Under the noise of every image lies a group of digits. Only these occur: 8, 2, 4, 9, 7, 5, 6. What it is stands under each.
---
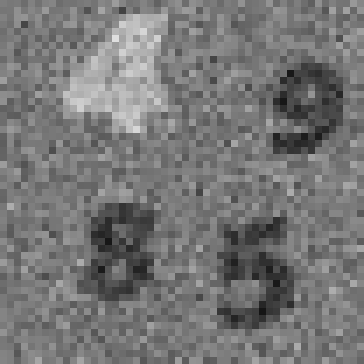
top left: light 4; top right: dark 9; bottom left: dark 8; bottom right: dark 5
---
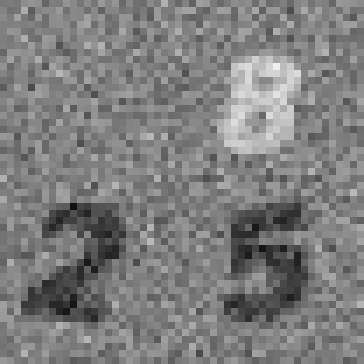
top right: light 8; bottom left: dark 2; bottom right: dark 5
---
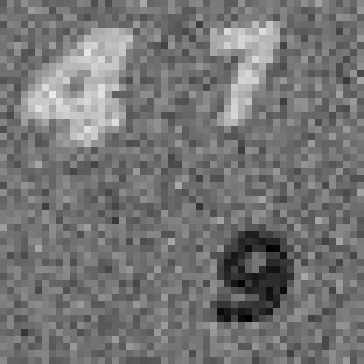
top left: light 4; top right: light 7; bottom right: dark 9
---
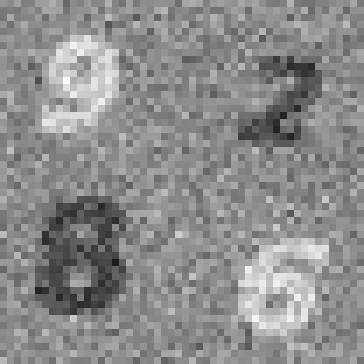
top left: light 9; top right: dark 2; bottom left: dark 8; bottom right: light 6
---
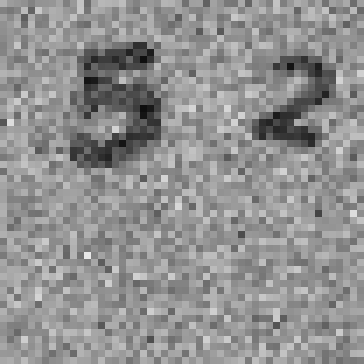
top left: dark 5; top right: dark 2
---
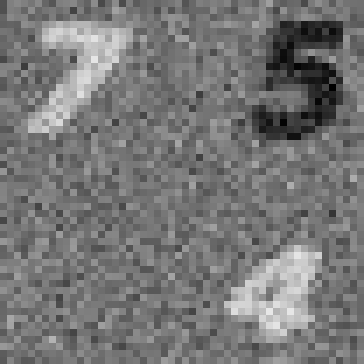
top left: light 7; top right: dark 5; bottom right: light 4
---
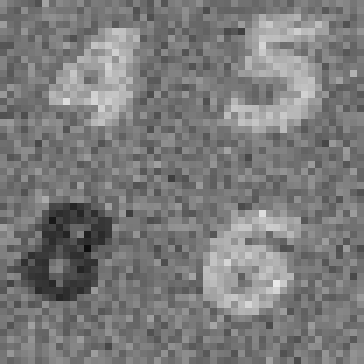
top left: light 4; top right: light 5; bottom left: dark 8; bottom right: light 6
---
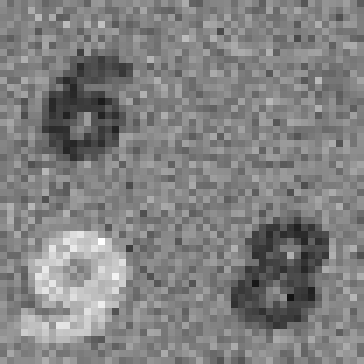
top left: dark 6; bottom left: light 9; bottom right: dark 8
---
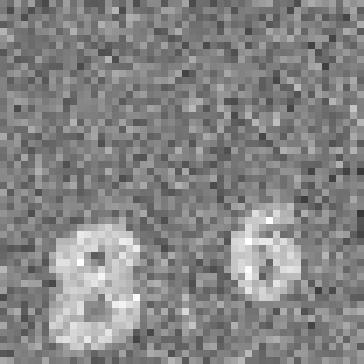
bottom left: light 8; bottom right: light 6
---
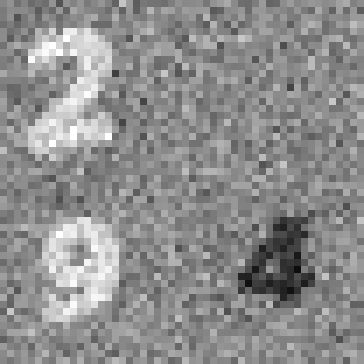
top left: light 2; bottom left: light 9; bottom right: dark 4
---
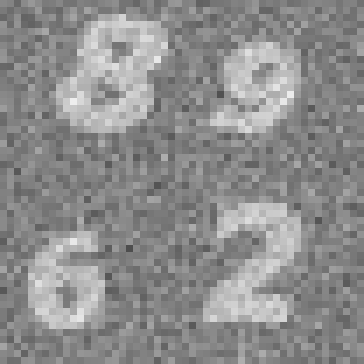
top left: light 8; top right: light 9; bottom left: light 6; bottom right: light 2
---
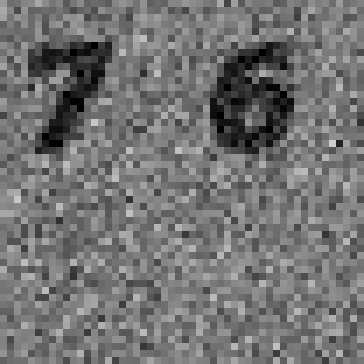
top left: dark 7; top right: dark 6
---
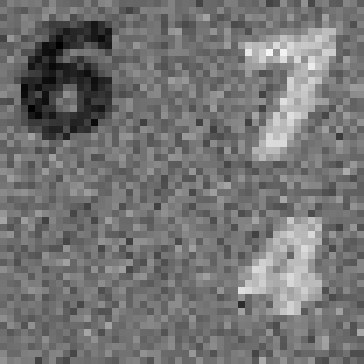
top left: dark 6; top right: light 7; bottom right: light 4
